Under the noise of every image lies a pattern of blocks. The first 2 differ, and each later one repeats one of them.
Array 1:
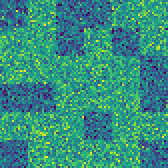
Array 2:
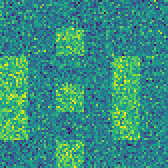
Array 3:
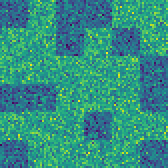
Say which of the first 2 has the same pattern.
1
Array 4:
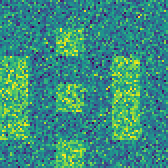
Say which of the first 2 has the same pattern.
2
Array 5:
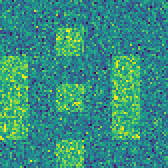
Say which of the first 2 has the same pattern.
2
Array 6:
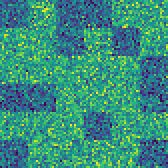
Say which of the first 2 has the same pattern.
1
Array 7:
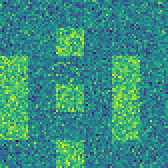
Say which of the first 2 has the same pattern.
2
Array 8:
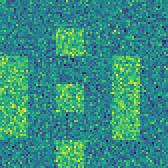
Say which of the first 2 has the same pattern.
2
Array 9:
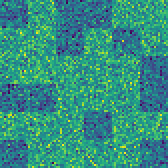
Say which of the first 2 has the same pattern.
1
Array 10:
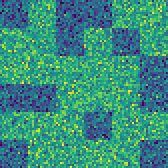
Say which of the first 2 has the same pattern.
1
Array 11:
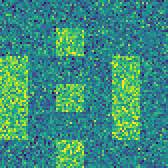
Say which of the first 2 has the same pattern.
2
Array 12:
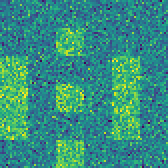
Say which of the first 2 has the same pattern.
2
